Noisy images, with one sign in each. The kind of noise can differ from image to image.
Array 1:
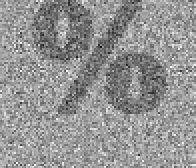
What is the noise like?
low rank plus noise
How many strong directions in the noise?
one
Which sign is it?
percent sign
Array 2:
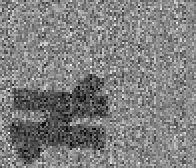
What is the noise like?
columns of uneven size
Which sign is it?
not-equal sign
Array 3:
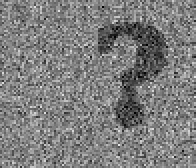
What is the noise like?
low rank plus noise
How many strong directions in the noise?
five to eight
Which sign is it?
question mark
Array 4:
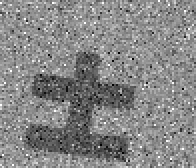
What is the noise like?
heavy tails
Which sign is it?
plus-minus sign
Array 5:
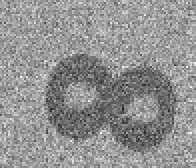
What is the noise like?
low rank plus noise
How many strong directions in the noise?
three or four
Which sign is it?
infinity sign
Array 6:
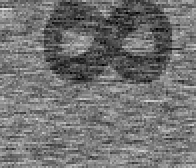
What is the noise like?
streaked along the rows
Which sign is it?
infinity sign
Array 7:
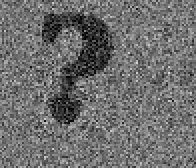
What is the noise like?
low rank plus noise
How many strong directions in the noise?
five to eight
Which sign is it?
question mark
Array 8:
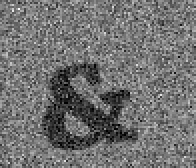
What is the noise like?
independent entries
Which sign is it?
ampersand
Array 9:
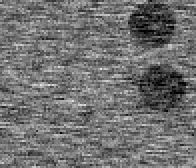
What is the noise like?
streaked along the rows
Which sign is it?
colon
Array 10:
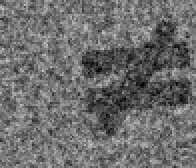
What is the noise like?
blotchy
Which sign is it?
not-equal sign
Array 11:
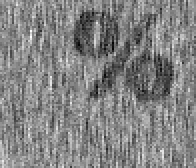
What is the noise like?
streaked along the columns
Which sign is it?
percent sign
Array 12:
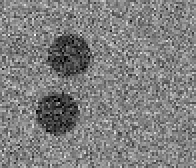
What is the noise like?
low rank plus noise
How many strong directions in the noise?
one
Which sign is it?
colon
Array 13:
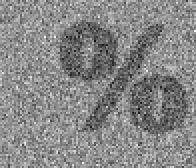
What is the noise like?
low rank plus noise
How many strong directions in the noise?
one
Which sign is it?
percent sign
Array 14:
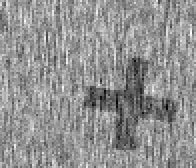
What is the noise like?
streaked along the columns
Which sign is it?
plus sign
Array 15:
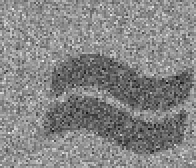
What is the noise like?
independent entries
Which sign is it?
approximately sign
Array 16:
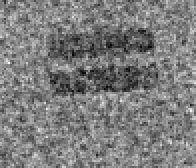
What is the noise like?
blotchy
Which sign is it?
equals sign
